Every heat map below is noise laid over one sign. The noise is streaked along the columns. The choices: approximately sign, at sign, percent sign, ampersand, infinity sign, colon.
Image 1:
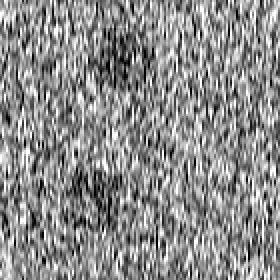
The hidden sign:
colon
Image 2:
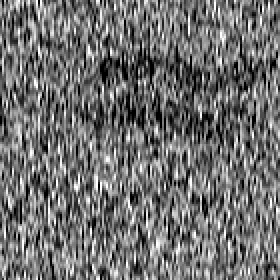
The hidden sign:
approximately sign
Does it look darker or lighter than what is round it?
darker
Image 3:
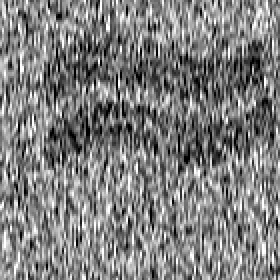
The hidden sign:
approximately sign
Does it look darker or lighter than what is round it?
darker
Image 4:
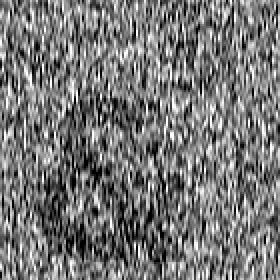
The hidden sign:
ampersand
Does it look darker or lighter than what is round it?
darker
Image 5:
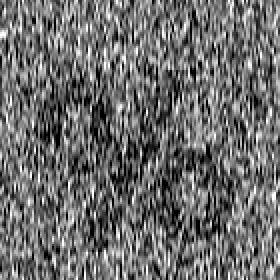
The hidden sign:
percent sign
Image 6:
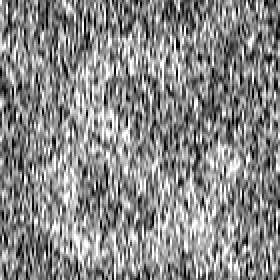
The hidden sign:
ampersand
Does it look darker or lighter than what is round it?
lighter
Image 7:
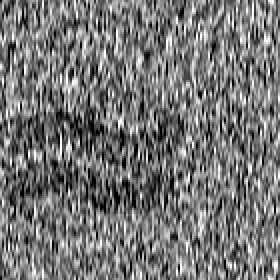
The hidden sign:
approximately sign
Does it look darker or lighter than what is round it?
darker
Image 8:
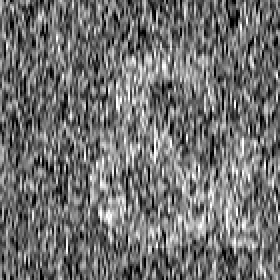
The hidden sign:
ampersand
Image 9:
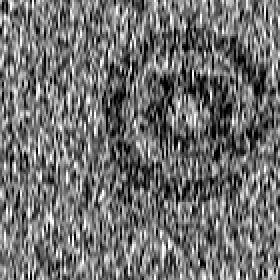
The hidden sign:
at sign
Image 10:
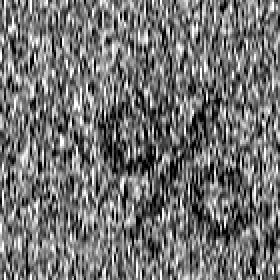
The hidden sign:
percent sign
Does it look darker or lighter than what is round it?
darker
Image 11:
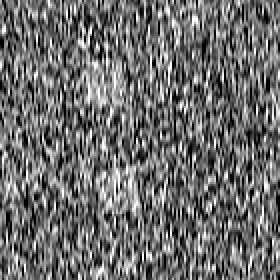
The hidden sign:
colon
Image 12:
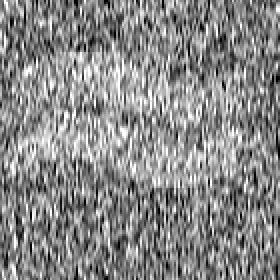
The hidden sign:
approximately sign
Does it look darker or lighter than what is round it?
lighter
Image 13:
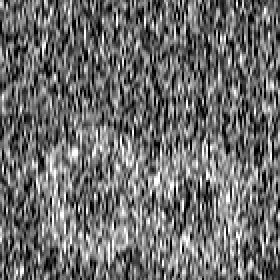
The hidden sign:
infinity sign
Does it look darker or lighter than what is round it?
lighter
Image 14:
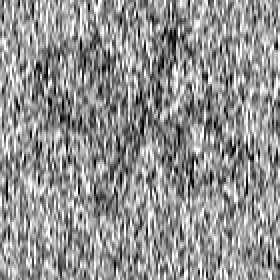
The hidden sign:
percent sign
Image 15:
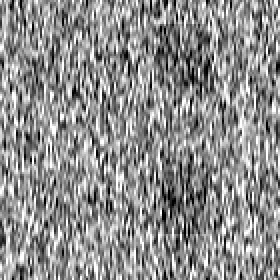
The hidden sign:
colon
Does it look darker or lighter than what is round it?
darker
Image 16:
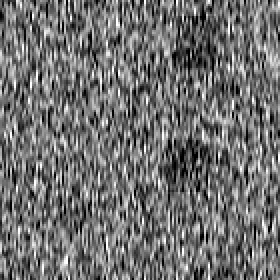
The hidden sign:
colon
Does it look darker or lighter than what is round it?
darker
